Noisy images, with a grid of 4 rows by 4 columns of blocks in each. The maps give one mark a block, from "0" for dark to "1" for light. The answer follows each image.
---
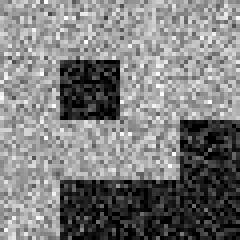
1 1 1 1
1 0 1 1
1 1 1 0
1 0 0 0
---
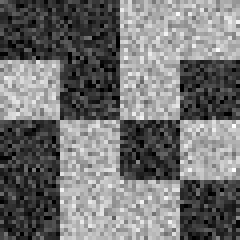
0 0 1 1
1 0 1 0
0 1 0 1
0 1 1 0
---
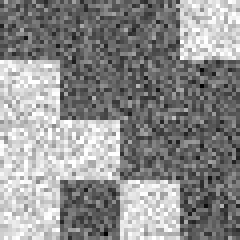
0 0 0 1
1 0 0 0
1 1 0 0
1 0 1 0
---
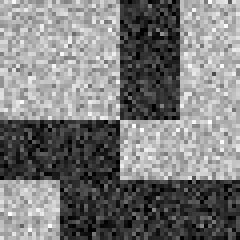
1 1 0 1
1 1 0 1
0 0 1 1
1 0 0 0
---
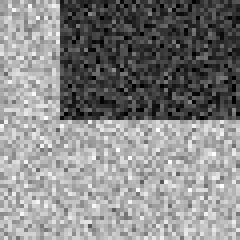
1 0 0 0
1 0 0 0
1 1 1 1
1 1 1 1
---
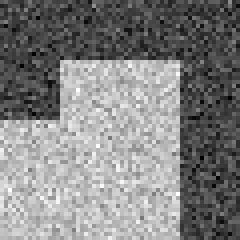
0 0 0 0
0 1 1 0
1 1 1 0
1 1 1 0
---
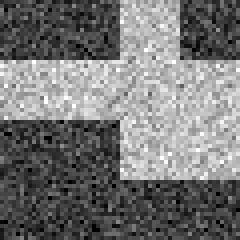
0 0 1 0
1 1 1 1
0 0 1 1
0 0 0 0
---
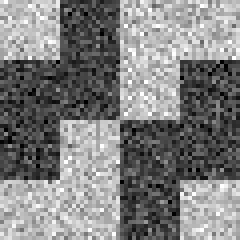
1 0 1 1
0 0 1 0
0 1 0 0
1 1 0 1
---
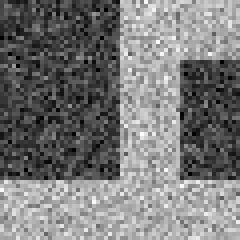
0 0 1 1
0 0 1 0
0 0 1 0
1 1 1 1
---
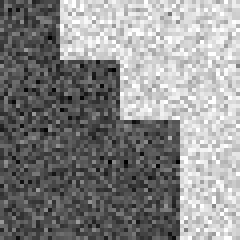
0 1 1 1
0 0 1 1
0 0 0 1
0 0 0 1
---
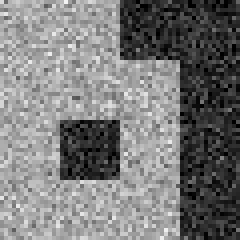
1 1 0 0
1 1 1 0
1 0 1 0
1 1 1 0
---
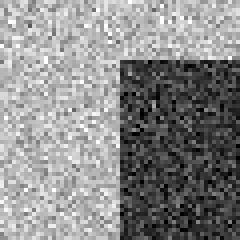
1 1 1 1
1 1 0 0
1 1 0 0
1 1 0 0
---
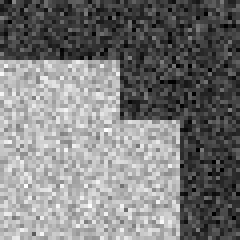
0 0 0 0
1 1 0 0
1 1 1 0
1 1 1 0
